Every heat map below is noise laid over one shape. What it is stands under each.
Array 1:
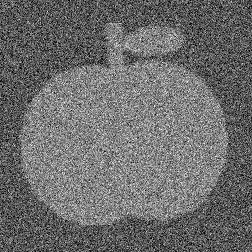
light apple
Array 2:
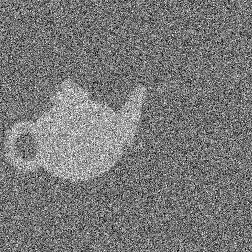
light teapot
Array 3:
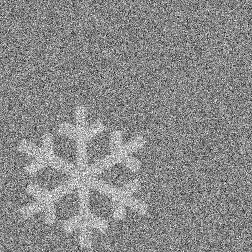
light snowflake
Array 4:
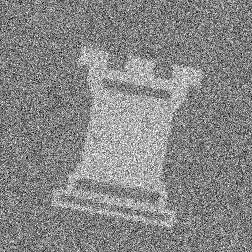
light chess rook
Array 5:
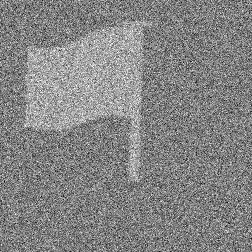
light flag
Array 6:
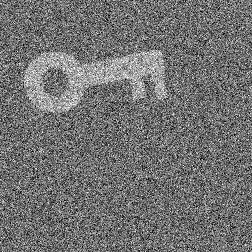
light key
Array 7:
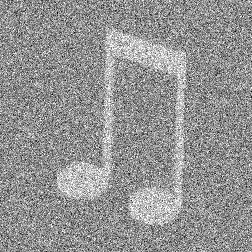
light pair of musical notes
